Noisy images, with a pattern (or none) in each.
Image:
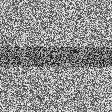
one band of rows
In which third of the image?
middle
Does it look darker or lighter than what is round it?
darker
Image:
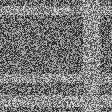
bands of rows crossing bands of columns
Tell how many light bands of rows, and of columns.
3 and 1
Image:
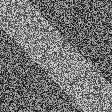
a diagonal band
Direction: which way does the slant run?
top left to bottom right
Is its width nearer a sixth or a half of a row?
a half
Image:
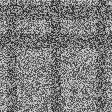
bands of rows crossing bands of columns
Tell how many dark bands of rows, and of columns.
2 and 3
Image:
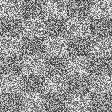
a checkerboard
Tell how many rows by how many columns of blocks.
6 by 5
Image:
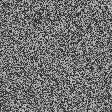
only noise
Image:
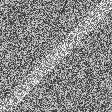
a diagonal band
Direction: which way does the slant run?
bottom left to top right
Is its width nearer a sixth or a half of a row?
a sixth
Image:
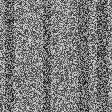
bands of columns
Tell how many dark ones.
4
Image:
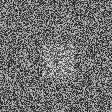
one block
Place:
centre
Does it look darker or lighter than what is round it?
lighter
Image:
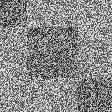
blocks along the diagonal
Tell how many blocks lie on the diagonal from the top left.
3
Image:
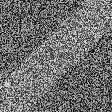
a diagonal band
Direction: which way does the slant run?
bottom left to top right
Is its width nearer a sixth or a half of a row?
a half
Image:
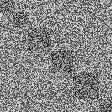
blocks along the diagonal
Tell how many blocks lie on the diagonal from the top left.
6
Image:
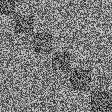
blocks along the diagonal
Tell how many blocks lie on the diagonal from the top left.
6
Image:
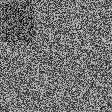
one block
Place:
top left
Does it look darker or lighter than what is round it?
darker
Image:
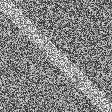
a diagonal band
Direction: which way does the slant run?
top left to bottom right
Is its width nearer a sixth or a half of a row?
a sixth
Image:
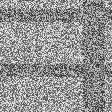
bands of rows crossing bands of columns
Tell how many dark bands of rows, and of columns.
2 and 1
